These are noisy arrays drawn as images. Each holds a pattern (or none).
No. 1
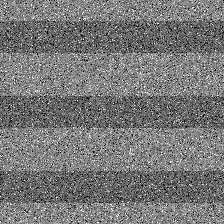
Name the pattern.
horizontal stripes
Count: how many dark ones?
3
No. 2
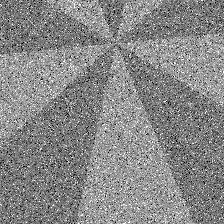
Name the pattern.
spokes from one point
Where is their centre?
top middle
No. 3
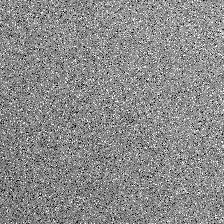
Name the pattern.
a smooth slope
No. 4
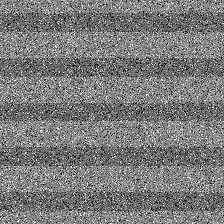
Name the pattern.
horizontal stripes
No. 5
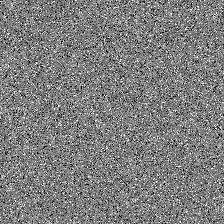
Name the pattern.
only noise
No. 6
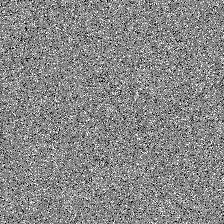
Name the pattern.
only noise
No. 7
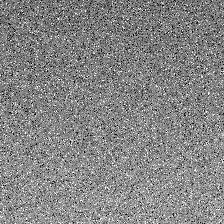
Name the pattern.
a smooth slope
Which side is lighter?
bottom
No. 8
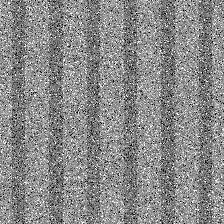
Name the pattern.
vertical stripes
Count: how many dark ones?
6
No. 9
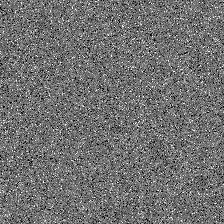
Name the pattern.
only noise
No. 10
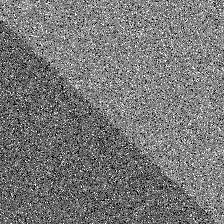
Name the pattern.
a sharp edge
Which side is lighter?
top right
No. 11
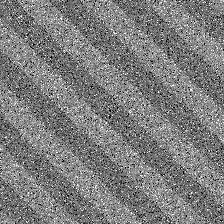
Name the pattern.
diagonal stripes
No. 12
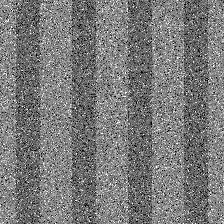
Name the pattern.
vertical stripes
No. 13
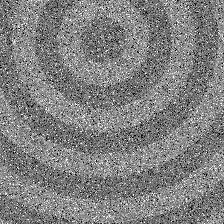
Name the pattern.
rings round one point
